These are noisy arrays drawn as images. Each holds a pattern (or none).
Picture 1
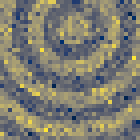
rings round one point
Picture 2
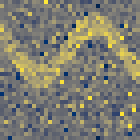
a wavy band
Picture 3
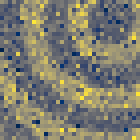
rings round one point
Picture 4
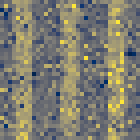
vertical stripes
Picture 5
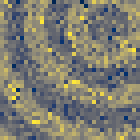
rings round one point
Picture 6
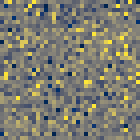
only noise
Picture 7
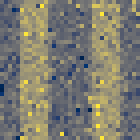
vertical stripes
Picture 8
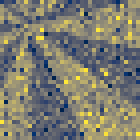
spokes from one point
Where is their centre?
top left
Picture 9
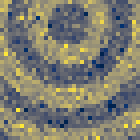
rings round one point
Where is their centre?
top middle
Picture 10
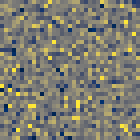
only noise
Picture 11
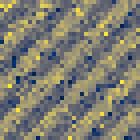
diagonal stripes
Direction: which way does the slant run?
bottom left to top right
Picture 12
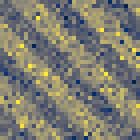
diagonal stripes
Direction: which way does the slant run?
top left to bottom right
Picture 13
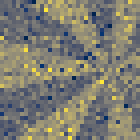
spokes from one point
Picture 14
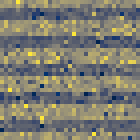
horizontal stripes
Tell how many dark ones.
5
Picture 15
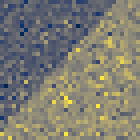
a sharp edge
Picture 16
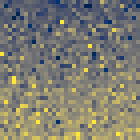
a smooth slope
